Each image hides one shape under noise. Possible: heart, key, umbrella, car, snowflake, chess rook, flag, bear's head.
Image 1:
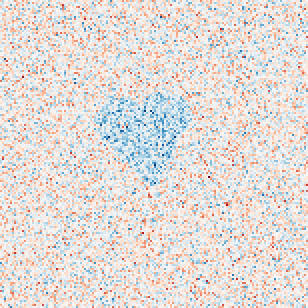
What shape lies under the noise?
heart
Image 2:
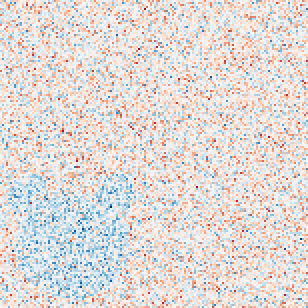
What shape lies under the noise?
bear's head
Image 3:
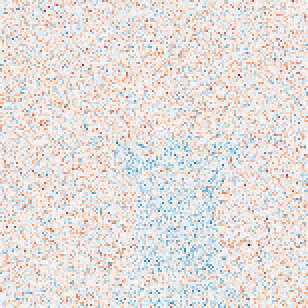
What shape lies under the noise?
chess rook
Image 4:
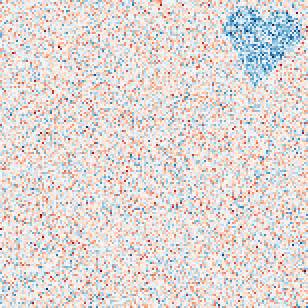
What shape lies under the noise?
heart
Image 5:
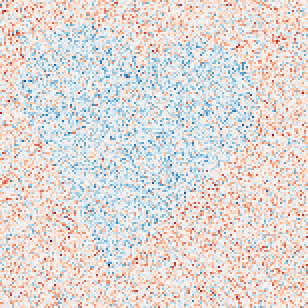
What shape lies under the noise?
heart
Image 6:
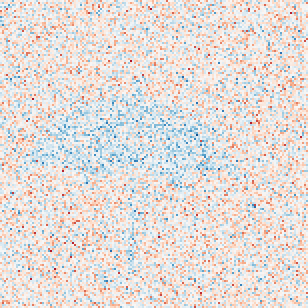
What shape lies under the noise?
umbrella
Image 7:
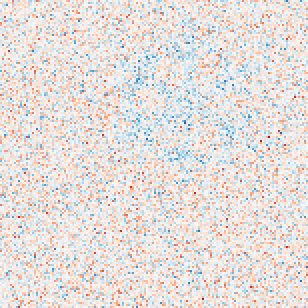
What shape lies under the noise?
snowflake
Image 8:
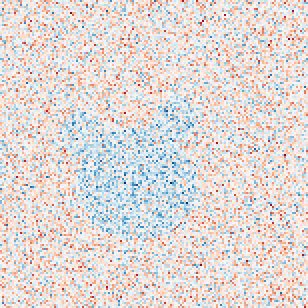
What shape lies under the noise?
bear's head
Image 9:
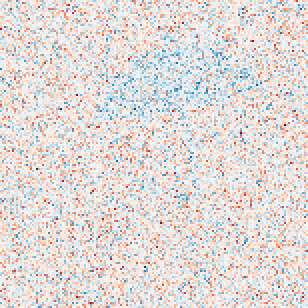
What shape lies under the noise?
umbrella
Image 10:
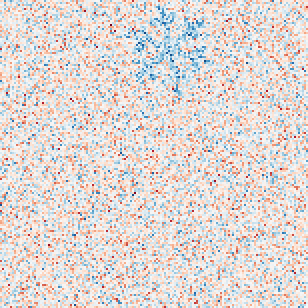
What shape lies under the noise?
snowflake
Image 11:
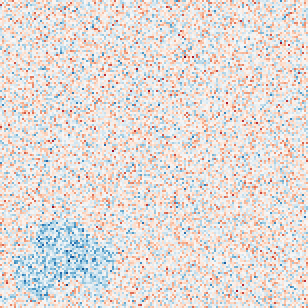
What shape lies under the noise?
car
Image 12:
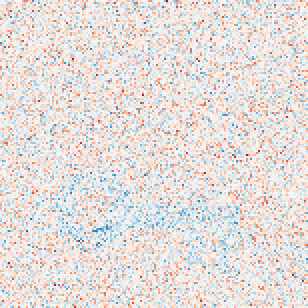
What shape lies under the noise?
key
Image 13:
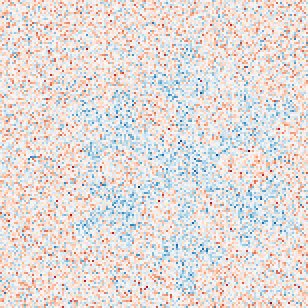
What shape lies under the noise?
snowflake
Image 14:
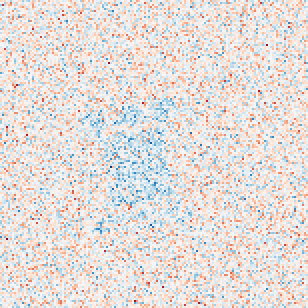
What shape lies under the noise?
chess rook
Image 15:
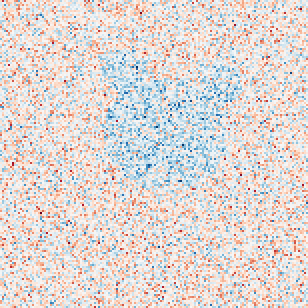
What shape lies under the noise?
bear's head
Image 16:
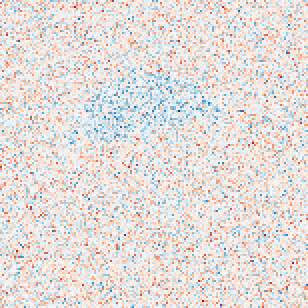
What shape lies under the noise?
umbrella
